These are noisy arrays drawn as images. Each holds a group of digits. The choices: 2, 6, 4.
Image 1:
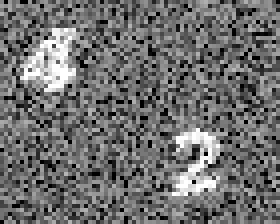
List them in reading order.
top left: 4; bottom right: 2
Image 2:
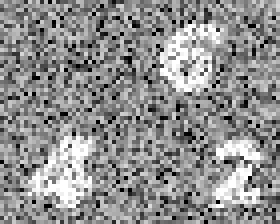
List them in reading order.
top right: 6; bottom left: 4; bottom right: 2
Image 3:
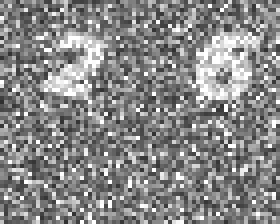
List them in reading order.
top left: 2; top right: 6
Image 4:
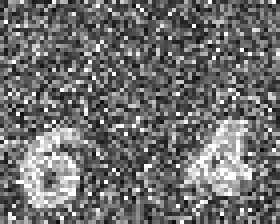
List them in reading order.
bottom left: 6; bottom right: 4
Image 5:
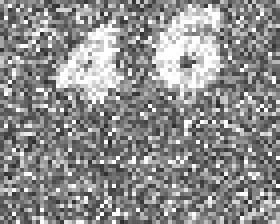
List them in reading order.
top left: 4; top right: 6
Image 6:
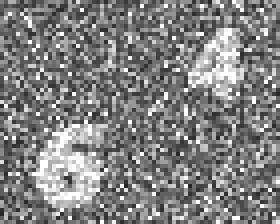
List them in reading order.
top right: 4; bottom left: 6
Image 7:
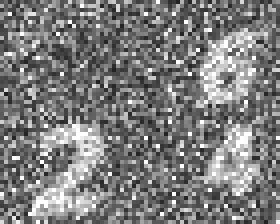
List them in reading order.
top right: 6; bottom left: 2; bottom right: 4
